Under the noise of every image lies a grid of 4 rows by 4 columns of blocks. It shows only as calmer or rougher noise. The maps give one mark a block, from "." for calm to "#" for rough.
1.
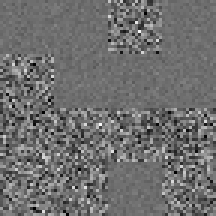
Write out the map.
. . # .
# . . .
# # # #
# # . #
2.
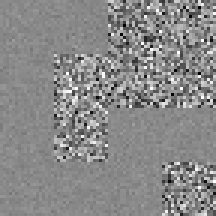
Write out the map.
. . # #
. # # #
. # . .
. . . #
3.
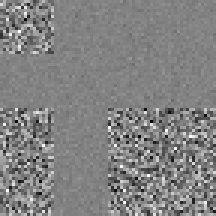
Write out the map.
# . . .
. . . .
# . # #
# . # #
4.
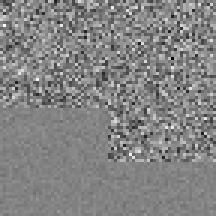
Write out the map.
# # # #
# # # #
. . # #
. . . .
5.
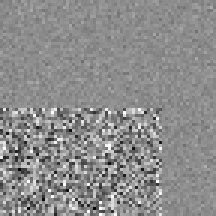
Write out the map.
. . . .
. . . .
# # # .
# # # .
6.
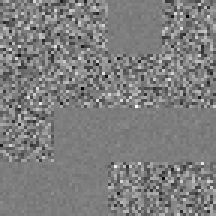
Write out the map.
# # . #
# # # #
# . . .
. . # #
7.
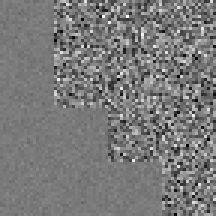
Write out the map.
. # # #
. # # #
. . # #
. . . #
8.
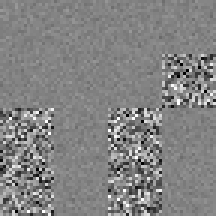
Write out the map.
. . . .
. . . #
# . # .
# . # .
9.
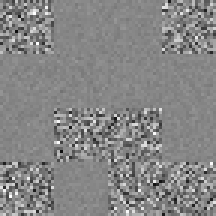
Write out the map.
# . . #
. . . .
. # # .
# . # #
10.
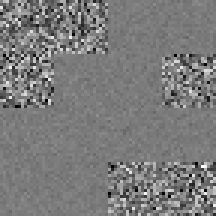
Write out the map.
# # . .
# . . #
. . . .
. . # #
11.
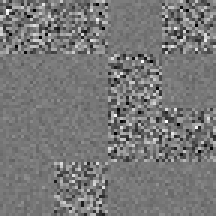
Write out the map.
# # . #
. . # .
. . # #
. # . .
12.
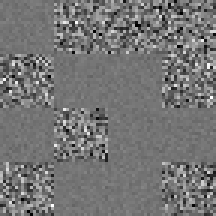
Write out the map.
. # # #
# . . #
. # . .
# . . #
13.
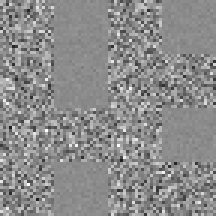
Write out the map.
# . # .
# . # #
# # # .
# . # #
